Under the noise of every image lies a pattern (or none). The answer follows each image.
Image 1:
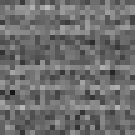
bands of rows
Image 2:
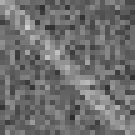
a diagonal band
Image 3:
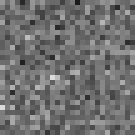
only noise
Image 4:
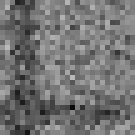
bands of rows crossing bands of columns
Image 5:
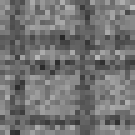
bands of rows crossing bands of columns
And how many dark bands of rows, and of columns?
3 and 2
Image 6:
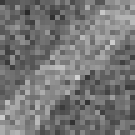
a diagonal band
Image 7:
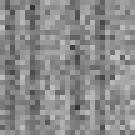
bands of columns
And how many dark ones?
4
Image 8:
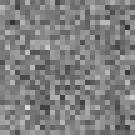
only noise
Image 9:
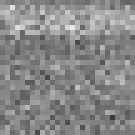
one band of rows
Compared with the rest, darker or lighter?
lighter
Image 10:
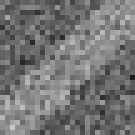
a diagonal band
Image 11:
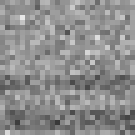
bands of rows
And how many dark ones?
2
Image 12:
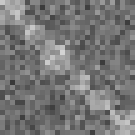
blocks along the diagonal
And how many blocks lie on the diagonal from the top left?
6
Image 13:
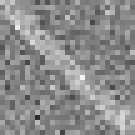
a diagonal band
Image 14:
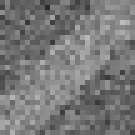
a diagonal band
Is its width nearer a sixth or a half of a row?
a half
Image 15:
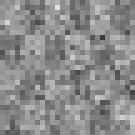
a checkerboard
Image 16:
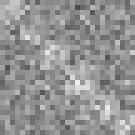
blocks along the diagonal
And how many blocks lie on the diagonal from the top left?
6
